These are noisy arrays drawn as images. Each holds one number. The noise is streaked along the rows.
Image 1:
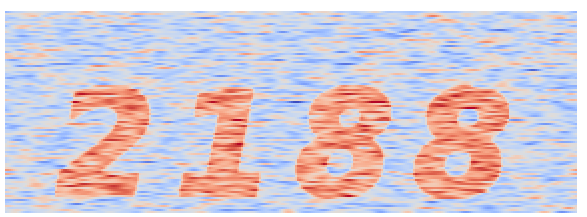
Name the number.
2188
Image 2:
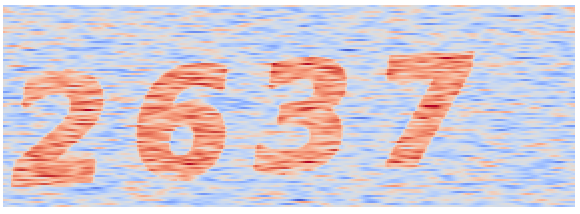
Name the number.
2637
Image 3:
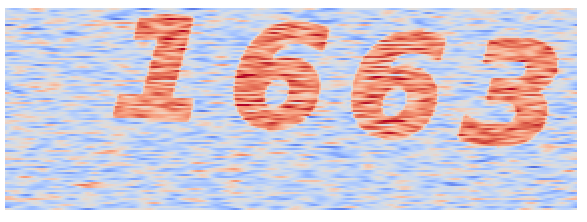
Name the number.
1663
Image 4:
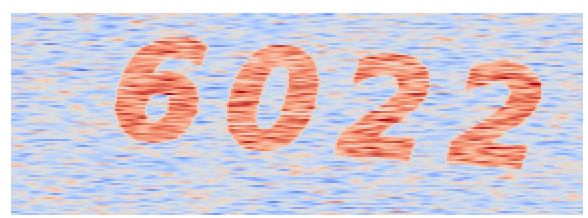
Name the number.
6022
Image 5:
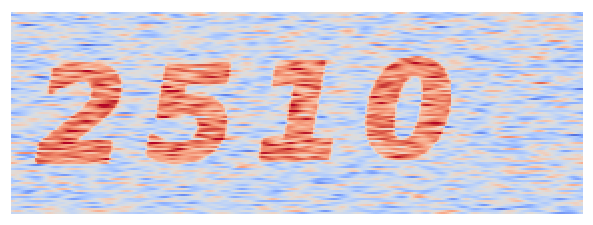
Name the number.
2510
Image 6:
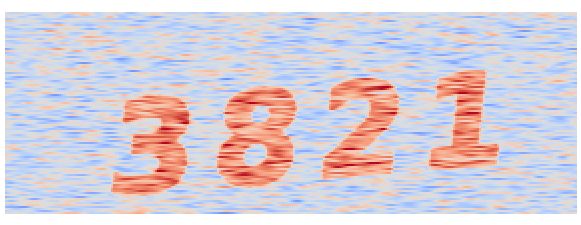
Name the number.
3821
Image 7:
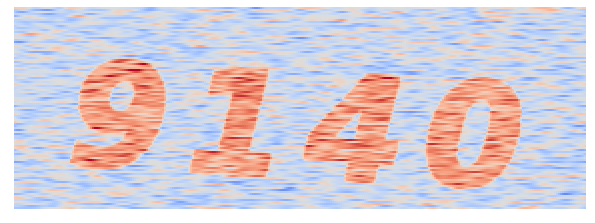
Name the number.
9140
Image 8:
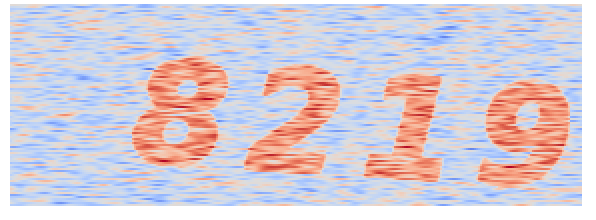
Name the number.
8219
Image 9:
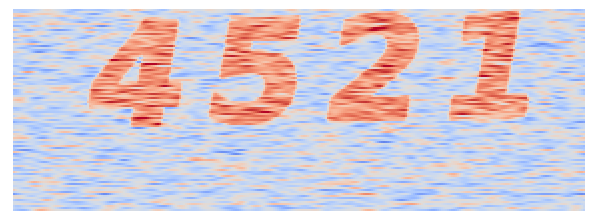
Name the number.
4521
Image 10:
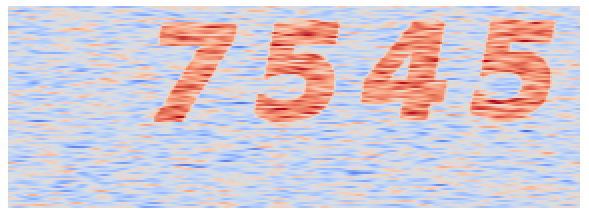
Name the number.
7545
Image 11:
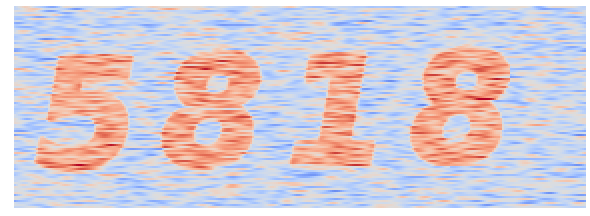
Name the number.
5818
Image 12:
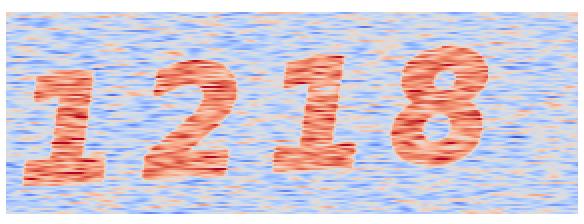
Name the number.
1218
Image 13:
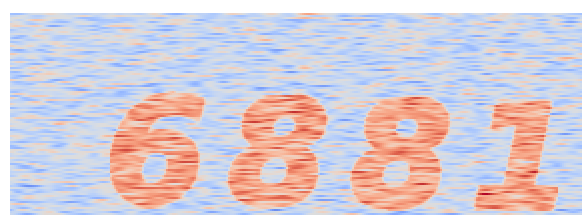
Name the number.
6881
